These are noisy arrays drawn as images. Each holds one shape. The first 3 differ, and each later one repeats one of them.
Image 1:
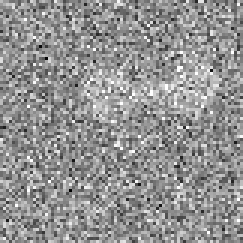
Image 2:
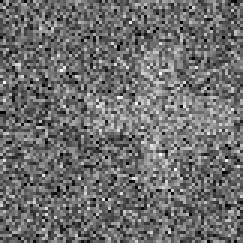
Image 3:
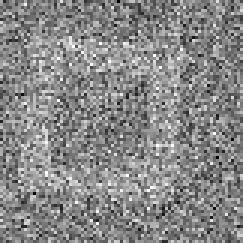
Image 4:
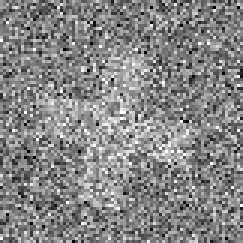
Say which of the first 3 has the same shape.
2
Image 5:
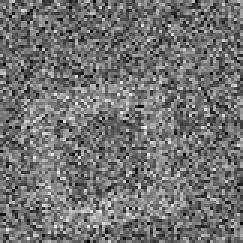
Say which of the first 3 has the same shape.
3
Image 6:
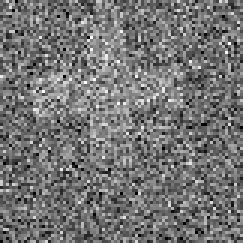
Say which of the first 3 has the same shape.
2
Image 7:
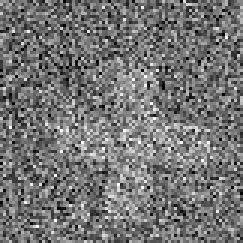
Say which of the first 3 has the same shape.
2
